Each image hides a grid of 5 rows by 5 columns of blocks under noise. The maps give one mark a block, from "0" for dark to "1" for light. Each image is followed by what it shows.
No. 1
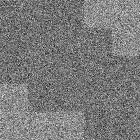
0 0 0 1 1
0 0 0 0 1
0 0 0 0 0
1 0 0 0 0
1 1 1 0 0
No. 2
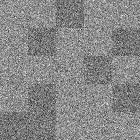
1 1 0 1 1
1 0 1 1 0
1 1 1 0 1
1 0 1 1 0
0 0 1 1 1
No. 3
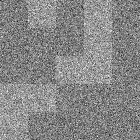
0 1 0 1 0
0 0 0 1 0
0 0 1 1 0
1 1 0 0 0
1 0 0 0 0
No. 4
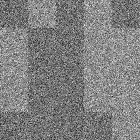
0 1 0 1 0
1 0 0 1 1
1 0 0 1 1
1 0 0 1 1
0 0 0 0 1
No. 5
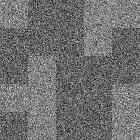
1 0 0 1 1
0 0 0 1 0
0 1 0 0 0
1 1 0 0 1
0 1 0 0 1
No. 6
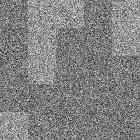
0 1 1 0 1
0 1 0 0 1
0 1 0 0 0
0 0 0 0 0
1 0 0 0 0
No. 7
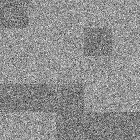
0 1 1 1 1
1 1 1 0 1
1 1 1 1 1
0 0 0 1 1
1 1 0 0 0
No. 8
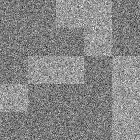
0 0 1 1 0
0 0 0 1 0
0 1 1 0 1
1 0 0 0 1
0 0 0 0 1
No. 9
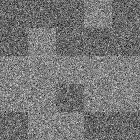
0 0 0 1 0
0 1 0 0 0
1 1 1 1 1
1 1 0 1 1
0 1 1 0 0
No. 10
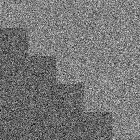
1 1 1 1 1
0 1 1 1 1
0 0 1 1 1
0 0 0 1 1
0 0 0 0 1
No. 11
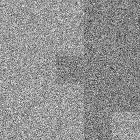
1 1 1 0 0
1 1 1 0 0
1 1 0 0 0
1 1 1 0 0
1 1 1 0 1
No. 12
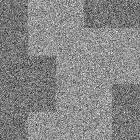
0 1 1 0 0
0 1 1 1 1
0 0 1 1 1
0 0 1 1 0
0 1 1 1 0
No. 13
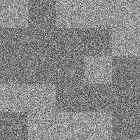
1 0 1 1 1
0 0 0 0 1
0 0 0 1 0
1 1 0 0 0
0 1 1 1 0
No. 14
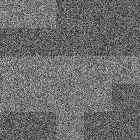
1 1 0 0 0
0 0 0 0 0
1 1 1 1 1
1 1 1 1 0
0 0 1 0 0
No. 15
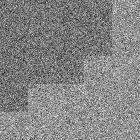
0 0 0 0 1
0 0 0 0 1
0 0 0 1 1
0 1 1 1 1
1 1 1 1 1
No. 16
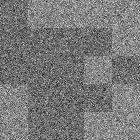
0 1 1 1 1
0 0 0 0 1
0 0 0 1 0
1 0 0 0 1
1 0 0 1 1
